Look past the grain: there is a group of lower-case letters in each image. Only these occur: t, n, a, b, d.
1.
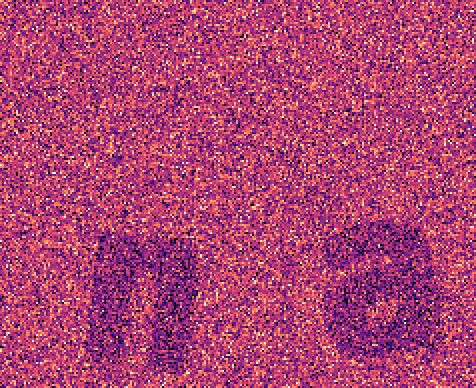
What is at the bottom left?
n
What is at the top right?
nothing
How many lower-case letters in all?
2
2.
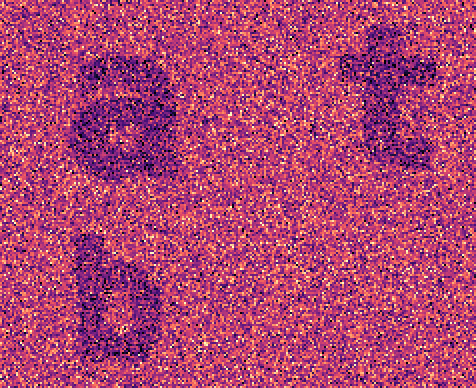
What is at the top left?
a
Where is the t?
top right
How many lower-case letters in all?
3
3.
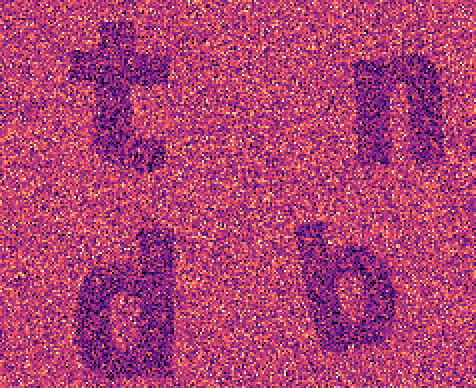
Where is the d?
bottom left
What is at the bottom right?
b
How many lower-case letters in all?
4
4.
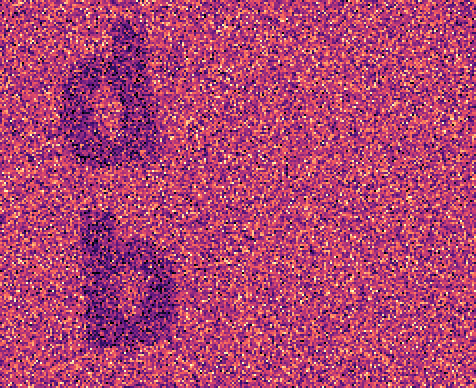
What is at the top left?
d
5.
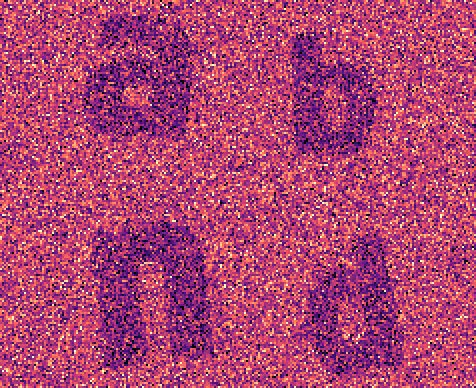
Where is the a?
top left
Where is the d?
bottom right
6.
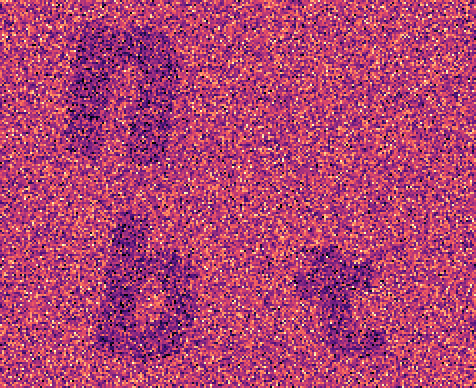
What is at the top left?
n
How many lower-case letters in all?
3
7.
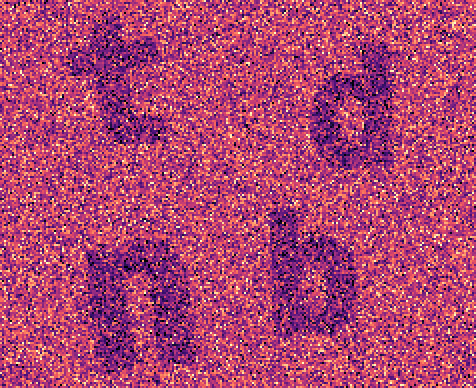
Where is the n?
bottom left
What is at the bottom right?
b
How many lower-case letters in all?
4
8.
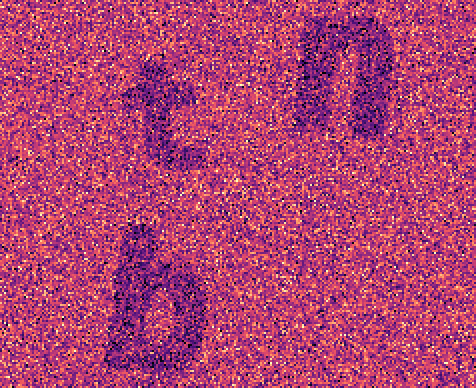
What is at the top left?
t
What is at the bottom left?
b
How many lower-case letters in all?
3
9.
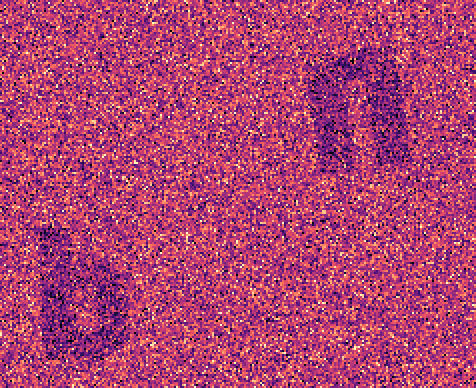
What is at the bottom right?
nothing
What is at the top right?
n
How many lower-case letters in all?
2
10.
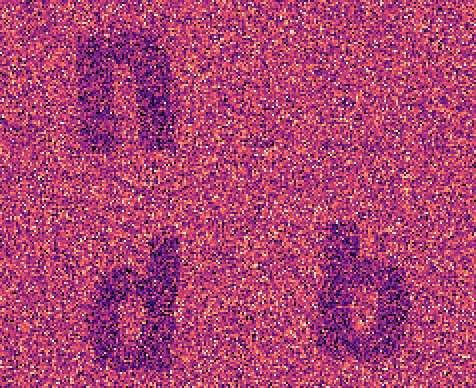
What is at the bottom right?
b
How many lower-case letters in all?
3
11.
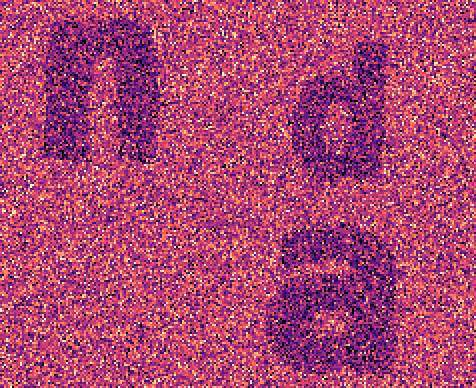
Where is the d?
top right
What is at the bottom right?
a
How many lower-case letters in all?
3
